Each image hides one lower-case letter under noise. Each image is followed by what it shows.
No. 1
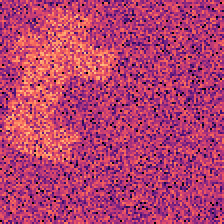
t
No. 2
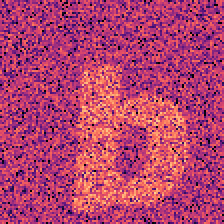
b
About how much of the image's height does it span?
two thirds
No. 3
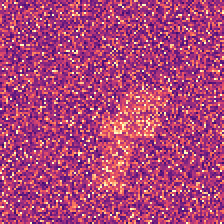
f
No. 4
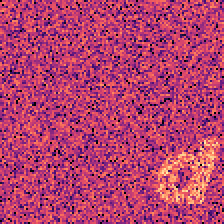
d
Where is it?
bottom right
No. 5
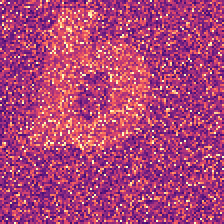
b
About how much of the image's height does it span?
two thirds
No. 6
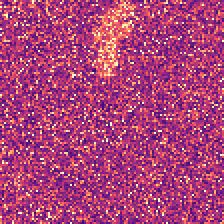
f
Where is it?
top middle
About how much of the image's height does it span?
a third
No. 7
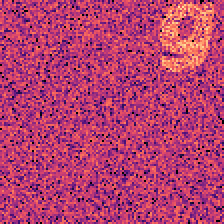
g
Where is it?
top right
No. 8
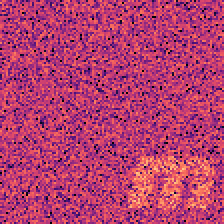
m
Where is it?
bottom right
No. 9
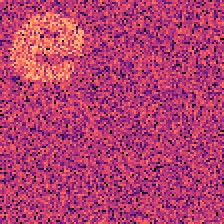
e
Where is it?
top left
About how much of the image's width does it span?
a third
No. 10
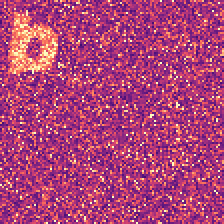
b
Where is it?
top left
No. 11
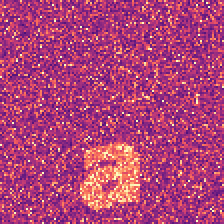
a
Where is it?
bottom middle
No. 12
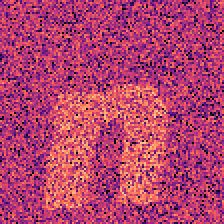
n
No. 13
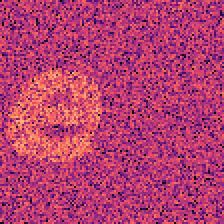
e
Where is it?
middle left
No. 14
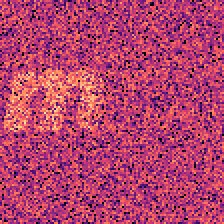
m
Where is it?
middle left
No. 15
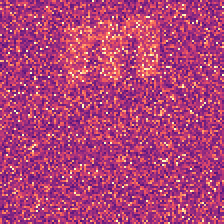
m
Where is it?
top middle
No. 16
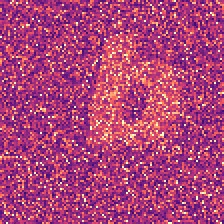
b
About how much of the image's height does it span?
half
